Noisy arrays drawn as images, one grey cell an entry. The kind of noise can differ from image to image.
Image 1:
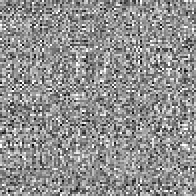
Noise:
low rank plus noise
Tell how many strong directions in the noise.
five to eight
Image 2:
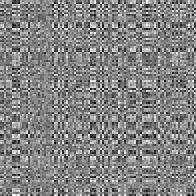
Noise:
low rank plus noise
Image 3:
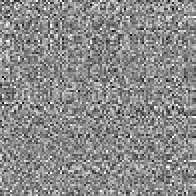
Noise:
low rank plus noise
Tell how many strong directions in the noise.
five to eight
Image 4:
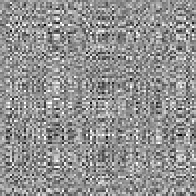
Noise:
low rank plus noise
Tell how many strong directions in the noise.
two
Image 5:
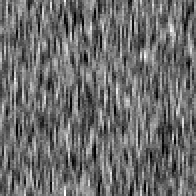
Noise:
streaked along the columns
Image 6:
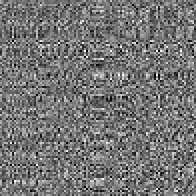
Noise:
low rank plus noise
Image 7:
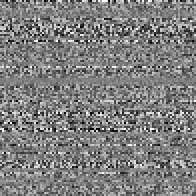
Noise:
rows of uneven size
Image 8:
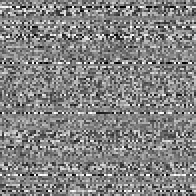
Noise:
rows of uneven size
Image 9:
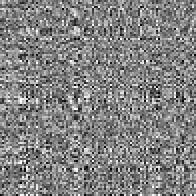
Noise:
low rank plus noise
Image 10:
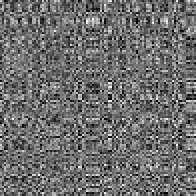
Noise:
low rank plus noise
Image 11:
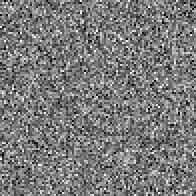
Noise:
independent entries
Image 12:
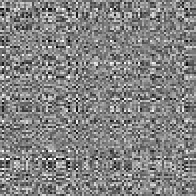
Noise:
low rank plus noise
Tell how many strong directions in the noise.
two
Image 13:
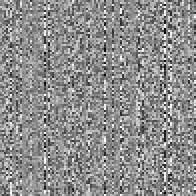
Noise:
columns of uneven size
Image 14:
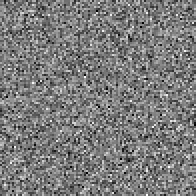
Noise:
independent entries
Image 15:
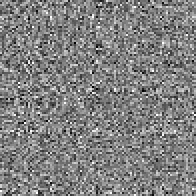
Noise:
low rank plus noise
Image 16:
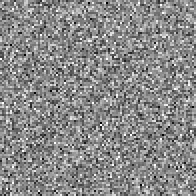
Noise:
independent entries
